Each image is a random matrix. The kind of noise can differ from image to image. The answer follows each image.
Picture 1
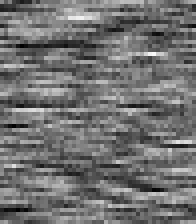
streaked along the rows
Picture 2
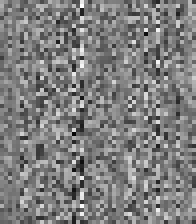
columns of uneven size
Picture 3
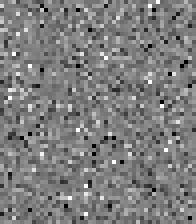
heavy tails
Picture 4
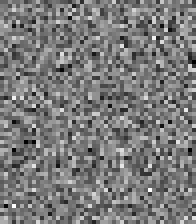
low rank plus noise
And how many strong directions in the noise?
three or four
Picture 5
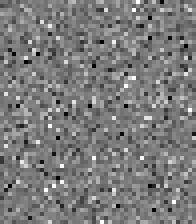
heavy tails
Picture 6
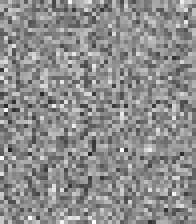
low rank plus noise
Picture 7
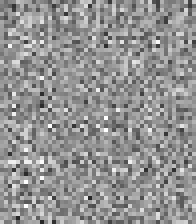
low rank plus noise
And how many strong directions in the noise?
five to eight
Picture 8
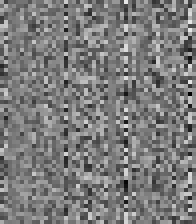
columns of uneven size
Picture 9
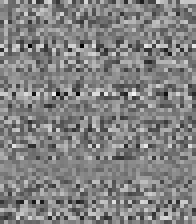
rows of uneven size
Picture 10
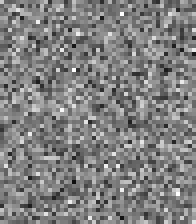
independent entries
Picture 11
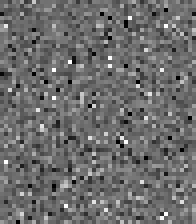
heavy tails
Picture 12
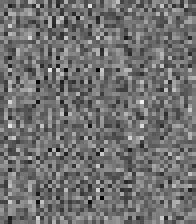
low rank plus noise
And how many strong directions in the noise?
two
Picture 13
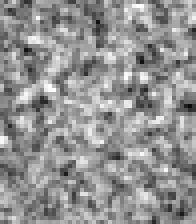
blotchy
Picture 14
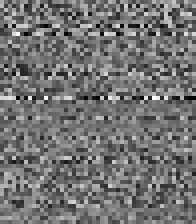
rows of uneven size
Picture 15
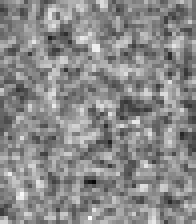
blotchy
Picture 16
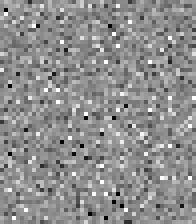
heavy tails
